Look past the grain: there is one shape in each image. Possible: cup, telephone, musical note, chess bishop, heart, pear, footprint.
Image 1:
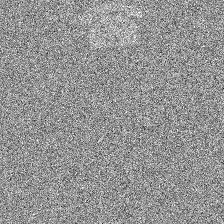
telephone
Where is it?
top middle
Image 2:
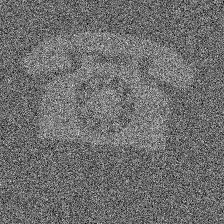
telephone
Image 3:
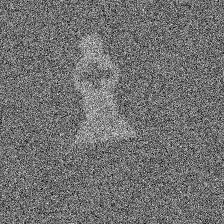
chess bishop
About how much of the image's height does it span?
half
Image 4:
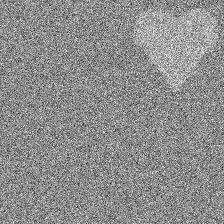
heart
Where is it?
top right
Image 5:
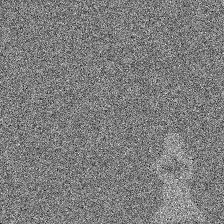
chess bishop
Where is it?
bottom right
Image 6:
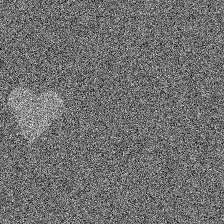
heart
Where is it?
middle left
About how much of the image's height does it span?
a quarter
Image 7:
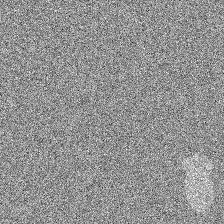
footprint
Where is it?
bottom right
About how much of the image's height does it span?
a quarter
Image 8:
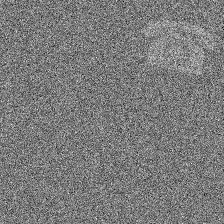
telephone
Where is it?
top right
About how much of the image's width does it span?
a third
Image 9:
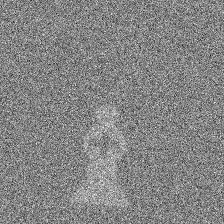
chess bishop
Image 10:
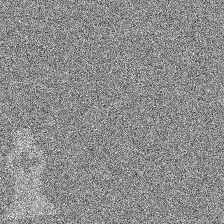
chess bishop
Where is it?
bottom left
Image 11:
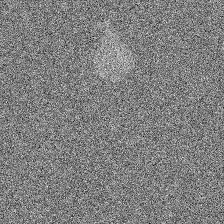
pear
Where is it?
top middle
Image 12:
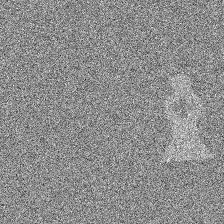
chess bishop
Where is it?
middle right
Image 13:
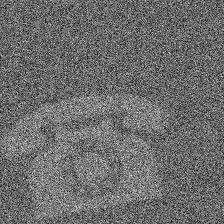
telephone
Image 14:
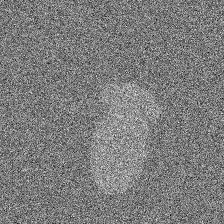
footprint
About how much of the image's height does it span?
half
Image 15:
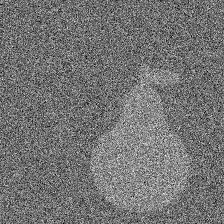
pear
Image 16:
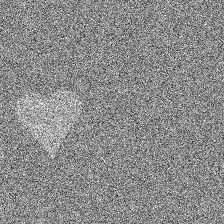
heart
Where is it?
middle left
